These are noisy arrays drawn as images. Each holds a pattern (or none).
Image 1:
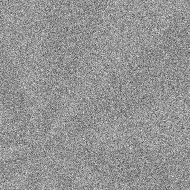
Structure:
spokes from one point
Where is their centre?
bottom left
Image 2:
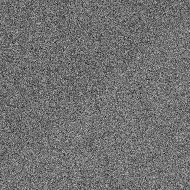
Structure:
a sharp edge
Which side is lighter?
bottom right
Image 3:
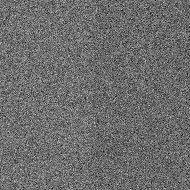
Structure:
a sharp edge
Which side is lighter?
left
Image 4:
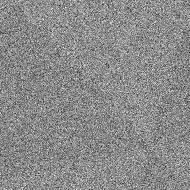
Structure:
spokes from one point
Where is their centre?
bottom right
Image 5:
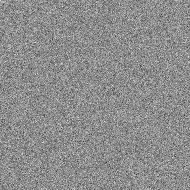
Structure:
only noise
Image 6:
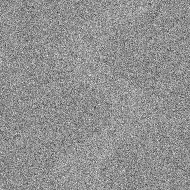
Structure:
a wavy band
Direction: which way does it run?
top to bottom
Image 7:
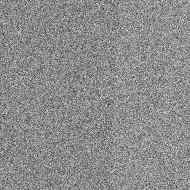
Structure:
a sharp edge
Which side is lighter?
right
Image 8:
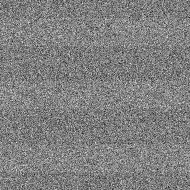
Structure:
horizontal stripes
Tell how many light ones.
3
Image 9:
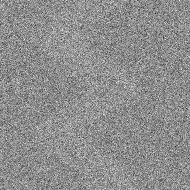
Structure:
a wavy band
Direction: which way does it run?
top to bottom
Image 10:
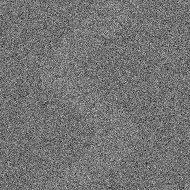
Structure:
a wavy band
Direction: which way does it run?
top to bottom
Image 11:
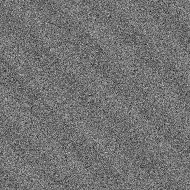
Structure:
diagonal stripes
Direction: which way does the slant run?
top left to bottom right
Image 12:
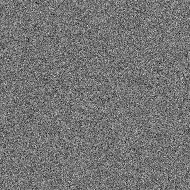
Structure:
only noise
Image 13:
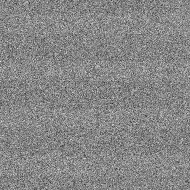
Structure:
horizontal stripes
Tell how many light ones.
4
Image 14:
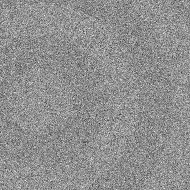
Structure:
rings round one point
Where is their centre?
middle left
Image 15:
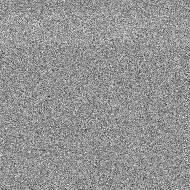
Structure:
one horizontal stripe
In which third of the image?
top
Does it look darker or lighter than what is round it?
lighter
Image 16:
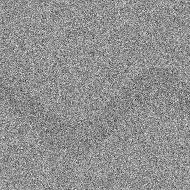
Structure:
a wavy band
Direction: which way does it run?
left to right
